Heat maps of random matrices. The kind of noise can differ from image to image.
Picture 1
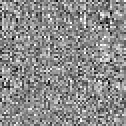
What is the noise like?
low rank plus noise
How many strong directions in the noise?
five to eight
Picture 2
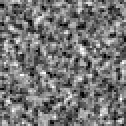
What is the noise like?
blotchy
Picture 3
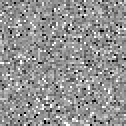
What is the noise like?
heavy tails
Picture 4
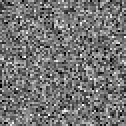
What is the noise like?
independent entries
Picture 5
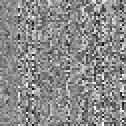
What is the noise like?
columns of uneven size
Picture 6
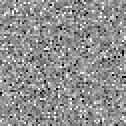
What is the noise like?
heavy tails
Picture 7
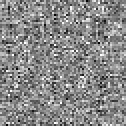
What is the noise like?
low rank plus noise
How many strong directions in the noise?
five to eight
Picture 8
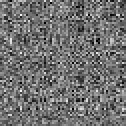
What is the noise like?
low rank plus noise
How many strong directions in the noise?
three or four
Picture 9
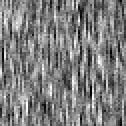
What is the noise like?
streaked along the columns
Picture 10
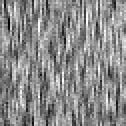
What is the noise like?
streaked along the columns
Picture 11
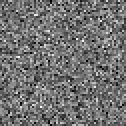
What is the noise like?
independent entries
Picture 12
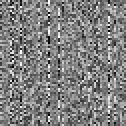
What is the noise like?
columns of uneven size
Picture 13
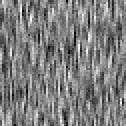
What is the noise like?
streaked along the columns
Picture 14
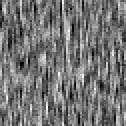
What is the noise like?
streaked along the columns
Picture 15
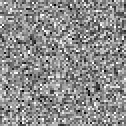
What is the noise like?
independent entries
